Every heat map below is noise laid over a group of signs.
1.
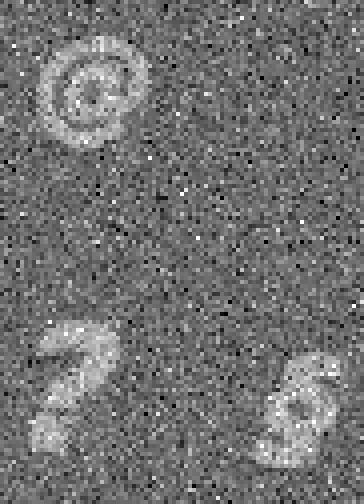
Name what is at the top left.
at sign
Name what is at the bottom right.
section sign
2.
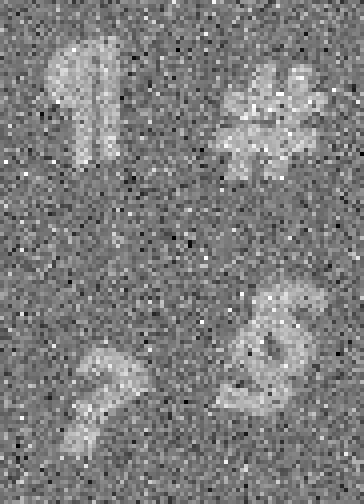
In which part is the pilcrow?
top left
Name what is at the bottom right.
section sign
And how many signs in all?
4
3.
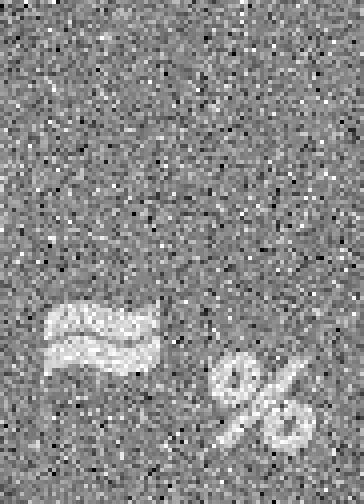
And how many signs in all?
2
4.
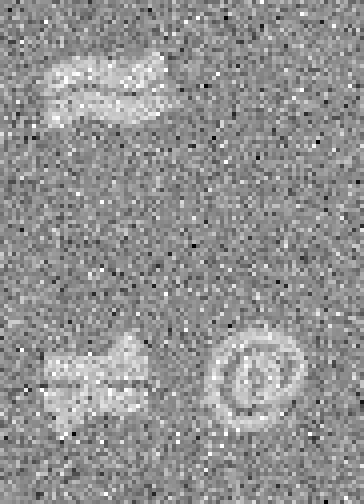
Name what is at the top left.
approximately sign
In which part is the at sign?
bottom right
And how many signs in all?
3
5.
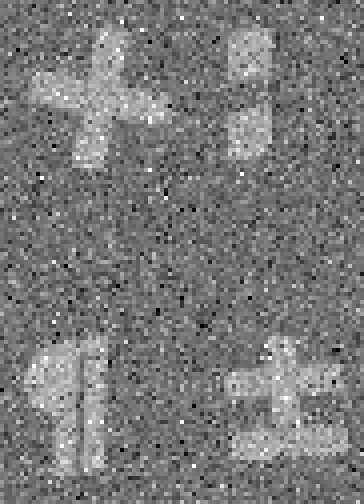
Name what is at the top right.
colon
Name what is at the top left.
plus sign
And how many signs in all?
4
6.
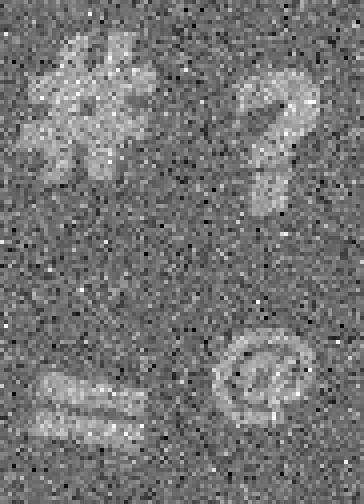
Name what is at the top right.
question mark
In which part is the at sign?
bottom right
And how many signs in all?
4
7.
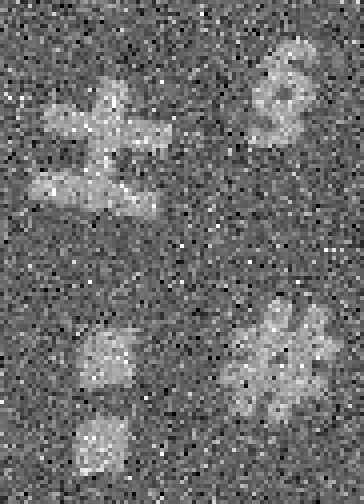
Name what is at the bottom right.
hash sign
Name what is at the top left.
plus-minus sign
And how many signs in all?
4
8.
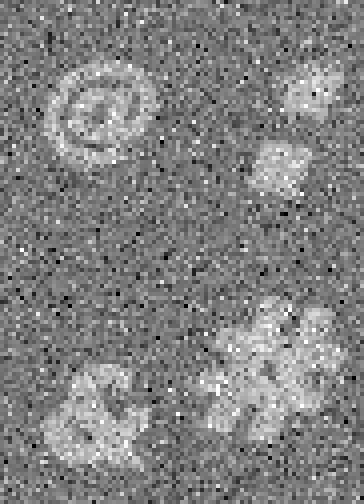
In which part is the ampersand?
bottom left
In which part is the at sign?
top left
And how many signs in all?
4
